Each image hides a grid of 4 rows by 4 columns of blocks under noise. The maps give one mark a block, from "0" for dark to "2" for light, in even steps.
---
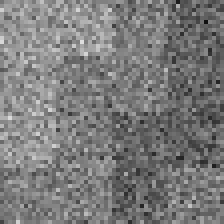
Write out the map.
2 2 1 0
2 1 1 0
2 1 0 0
1 1 0 1
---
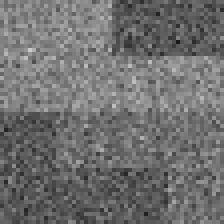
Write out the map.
2 2 0 0
2 2 2 2
0 1 1 1
0 0 0 1
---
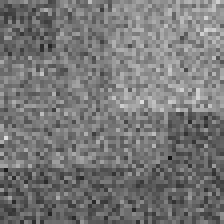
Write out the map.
0 1 2 2
1 1 2 2
1 1 1 0
0 0 0 0
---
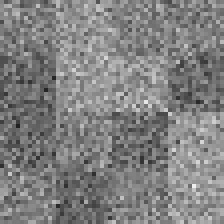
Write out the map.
1 2 1 1
0 2 2 0
0 1 0 2
1 0 1 2
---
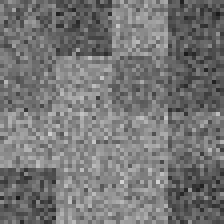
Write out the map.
1 0 2 0
1 2 1 0
2 2 2 1
0 2 2 0
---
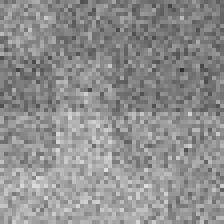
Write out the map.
1 0 0 0
0 1 0 0
1 2 1 1
2 2 2 1
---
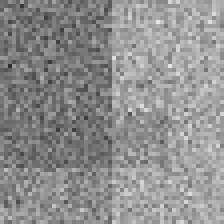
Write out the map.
0 0 2 2
0 0 2 2
0 0 1 2
1 1 2 2
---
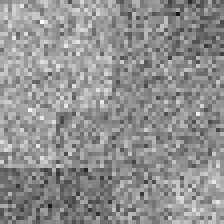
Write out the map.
2 2 1 0
2 2 1 1
2 1 1 1
0 0 1 2
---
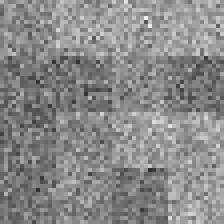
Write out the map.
1 2 2 2
0 0 1 0
0 1 2 2
0 1 0 2
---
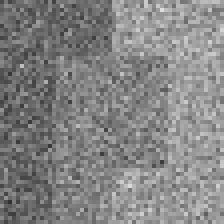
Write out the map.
0 0 2 2
0 1 1 2
0 1 1 2
0 1 2 2
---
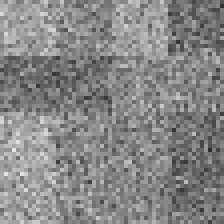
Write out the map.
2 1 2 0
0 0 1 1
2 1 1 0
2 1 1 0
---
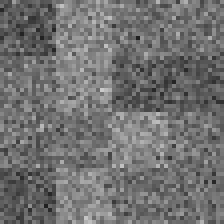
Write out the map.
0 2 1 1
1 2 0 0
1 1 2 1
0 2 1 1
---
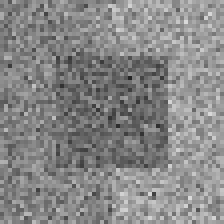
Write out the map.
1 1 2 2
1 0 0 2
1 0 0 2
1 1 2 2
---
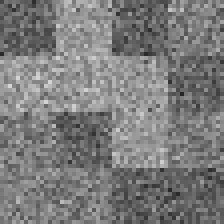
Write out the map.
0 2 0 1
2 2 2 0
1 0 2 1
1 1 0 0
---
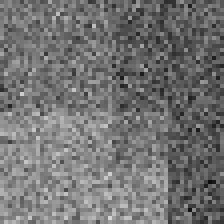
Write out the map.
1 1 0 0
1 1 0 0
2 2 1 0
2 2 2 0
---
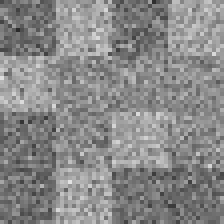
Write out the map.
0 2 0 2
2 1 1 1
0 1 2 1
0 2 0 0
